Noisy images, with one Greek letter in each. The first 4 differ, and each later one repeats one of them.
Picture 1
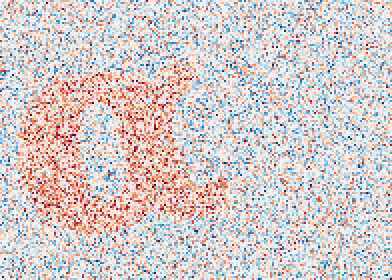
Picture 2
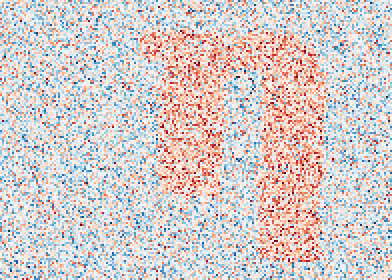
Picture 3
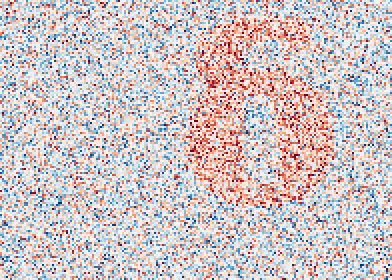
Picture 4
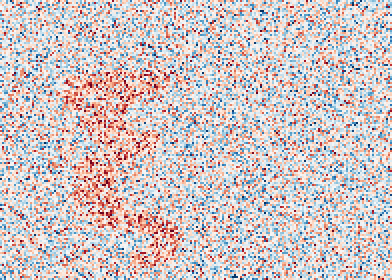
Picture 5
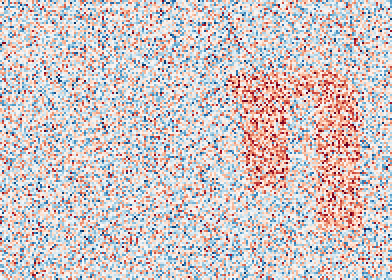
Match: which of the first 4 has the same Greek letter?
2
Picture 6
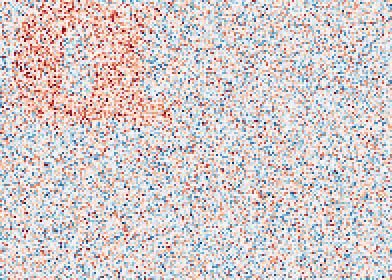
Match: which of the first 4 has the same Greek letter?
1
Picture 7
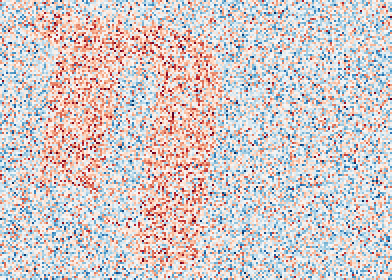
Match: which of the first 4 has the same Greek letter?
2
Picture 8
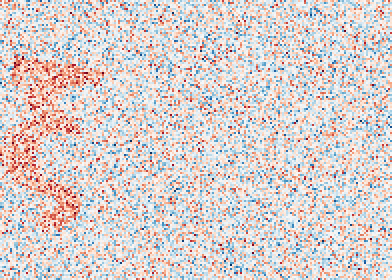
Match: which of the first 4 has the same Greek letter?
4
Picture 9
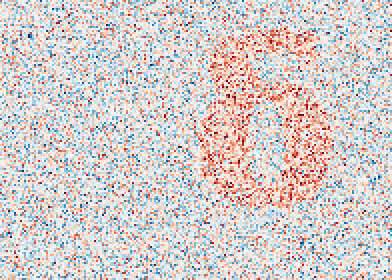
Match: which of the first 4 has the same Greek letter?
3
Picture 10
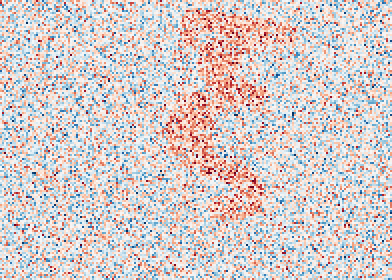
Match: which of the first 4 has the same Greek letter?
4
